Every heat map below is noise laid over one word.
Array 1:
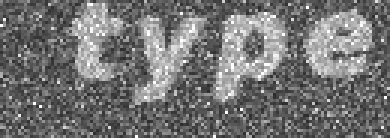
type
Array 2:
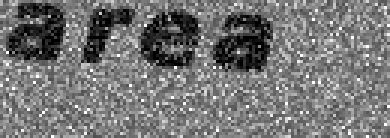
area
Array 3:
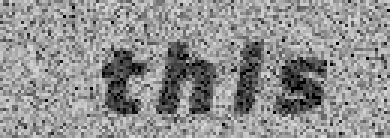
this
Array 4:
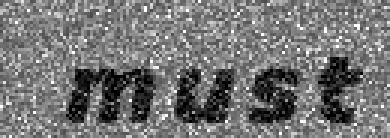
must
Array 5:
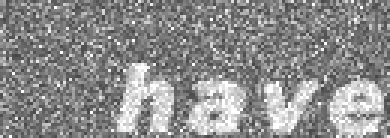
have
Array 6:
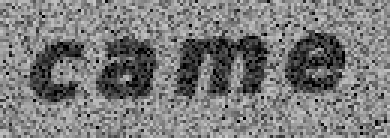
came
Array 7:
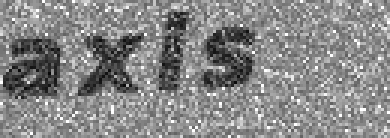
axis
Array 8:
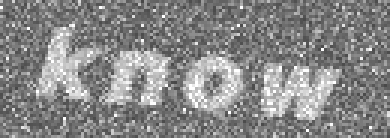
know
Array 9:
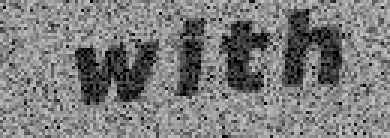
with
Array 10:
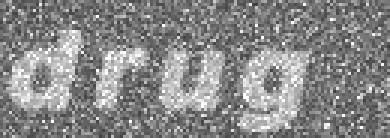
drug
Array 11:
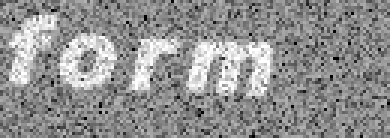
form
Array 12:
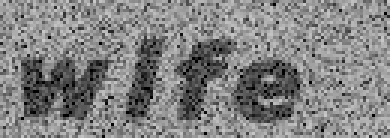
wife
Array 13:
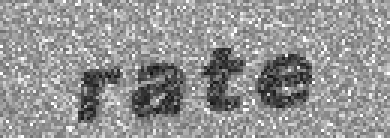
rate
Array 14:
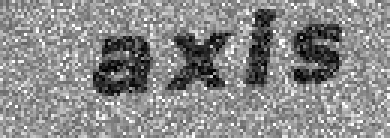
axis
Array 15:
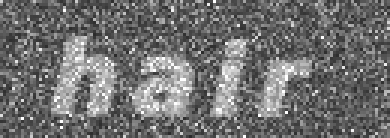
hair
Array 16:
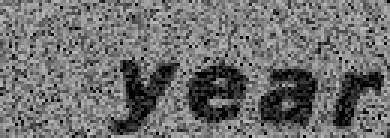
year
